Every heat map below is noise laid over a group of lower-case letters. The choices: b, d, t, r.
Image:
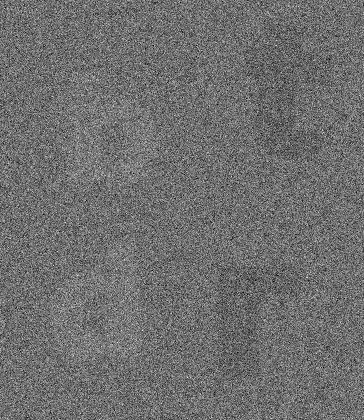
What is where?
top left: light b; top right: dark t; bottom left: light d; bottom right: dark r
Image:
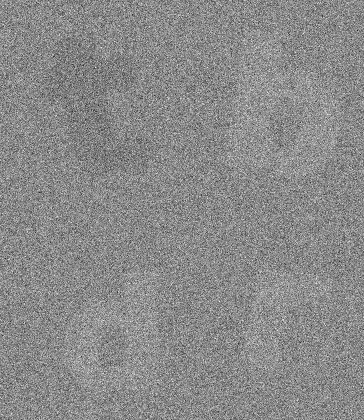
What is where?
top left: dark t; top right: light b; bottom left: light d; bottom right: light r
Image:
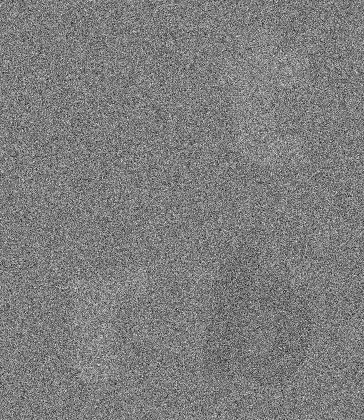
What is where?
top right: light t; bottom left: light r; bottom right: dark b
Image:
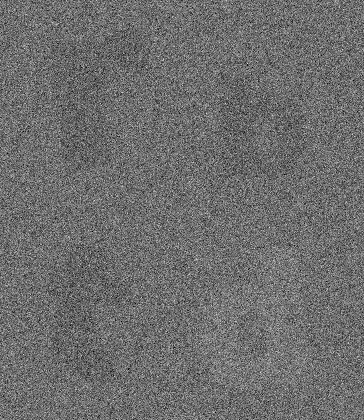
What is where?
top left: dark r; top right: dark b; bottom left: dark t; bottom right: light d
